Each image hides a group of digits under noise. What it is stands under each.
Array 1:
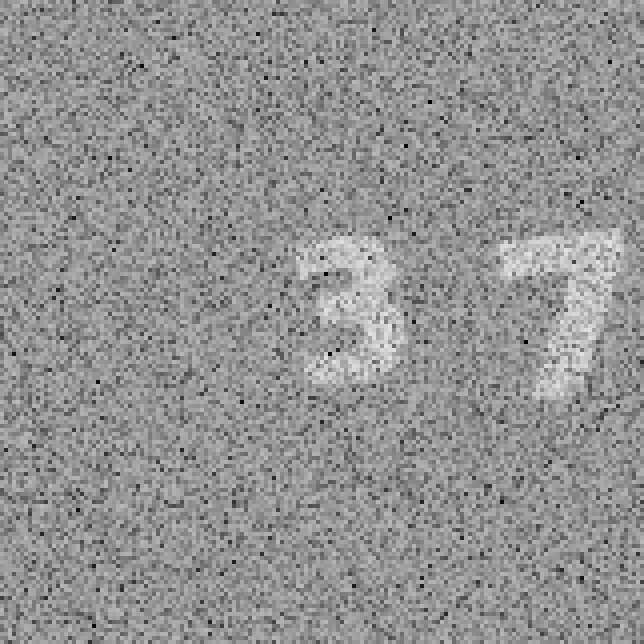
centre: 3; middle right: 7
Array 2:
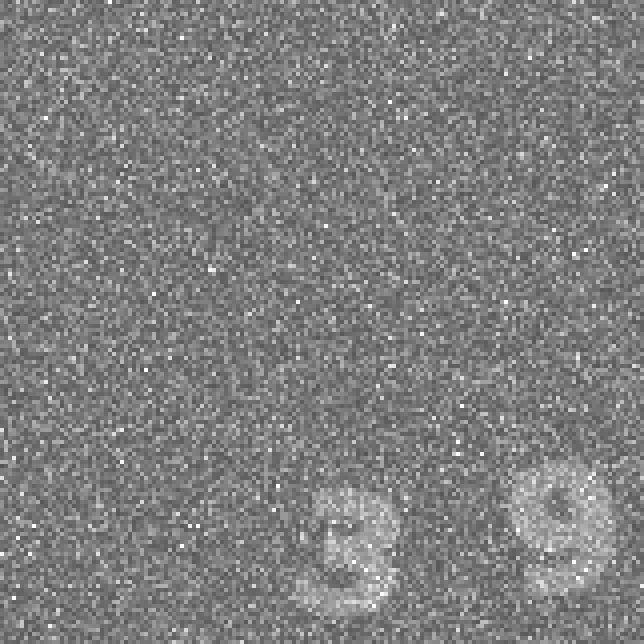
bottom middle: 3; bottom right: 9
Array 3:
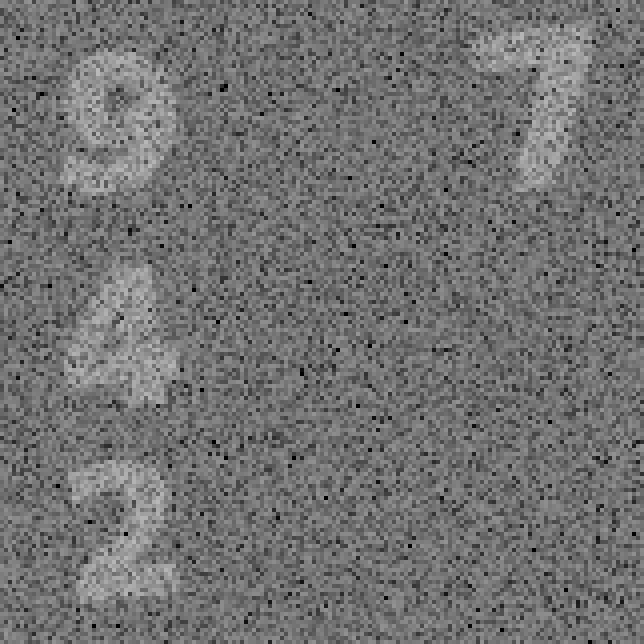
top left: 9; top right: 7; middle left: 4; bottom left: 2
